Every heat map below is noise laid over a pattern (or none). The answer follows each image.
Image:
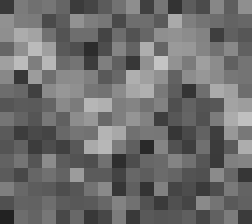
a wavy band
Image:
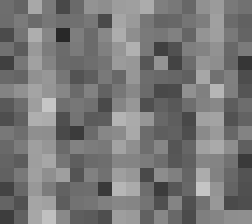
vertical stripes
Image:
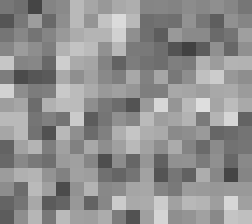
spokes from one point
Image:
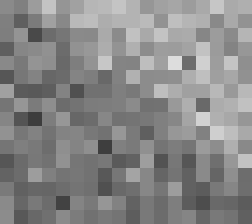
a sharp edge
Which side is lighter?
top right
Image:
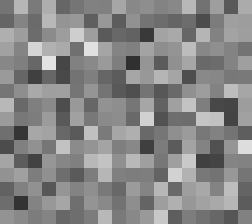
only noise
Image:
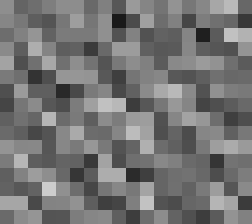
diagonal stripes
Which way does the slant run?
top left to bottom right
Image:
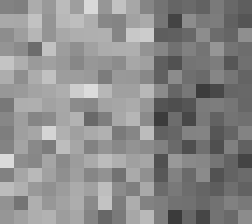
a sharp edge
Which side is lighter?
left
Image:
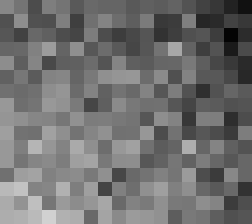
a smooth slope
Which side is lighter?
bottom left
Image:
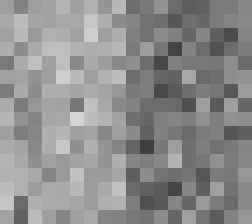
a sharp edge
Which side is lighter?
left
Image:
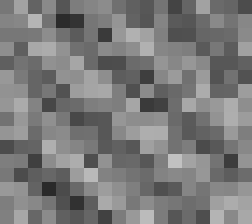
diagonal stripes
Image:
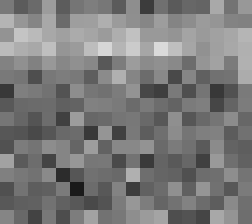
one horizontal stripe
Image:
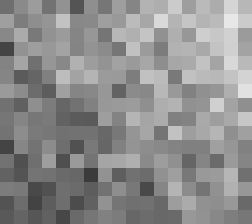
a smooth slope
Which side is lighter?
top right
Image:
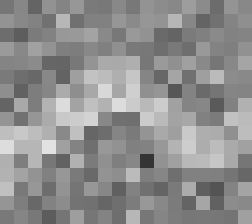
a wavy band
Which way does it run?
left to right
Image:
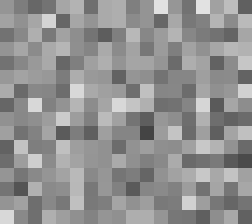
only noise
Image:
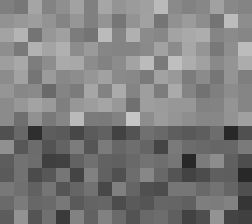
a sharp edge
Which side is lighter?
top
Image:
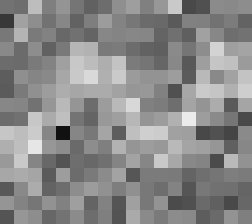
a wavy band
